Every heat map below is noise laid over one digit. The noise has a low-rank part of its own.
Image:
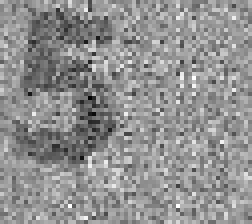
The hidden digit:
5
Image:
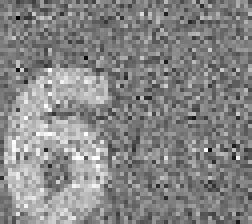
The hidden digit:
6
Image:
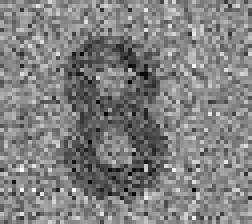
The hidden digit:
8
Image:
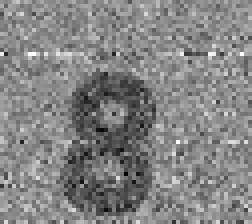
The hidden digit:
8
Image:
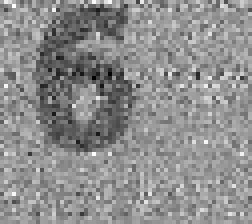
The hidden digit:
6
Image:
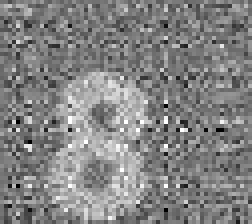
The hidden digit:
8
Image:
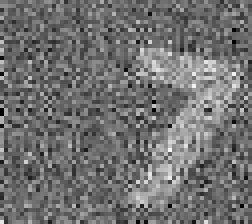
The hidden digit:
7
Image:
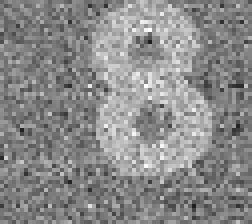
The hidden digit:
8
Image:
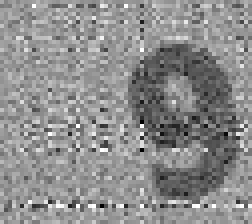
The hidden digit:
9
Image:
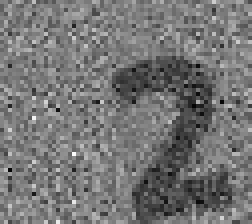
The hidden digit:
2
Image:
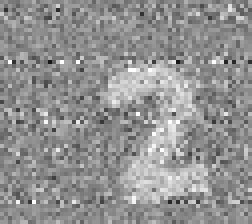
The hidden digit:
2
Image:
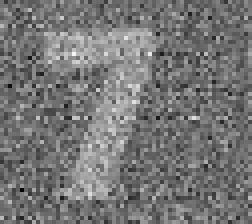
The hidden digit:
7
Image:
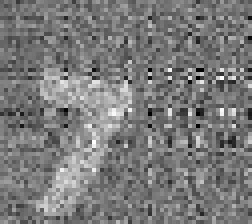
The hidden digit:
7
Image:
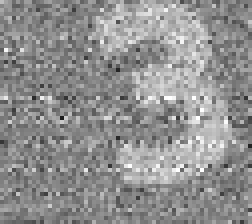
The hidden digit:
3
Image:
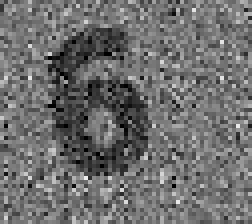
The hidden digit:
6
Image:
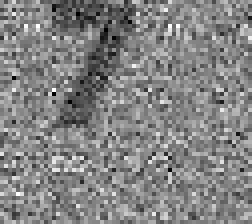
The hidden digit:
7
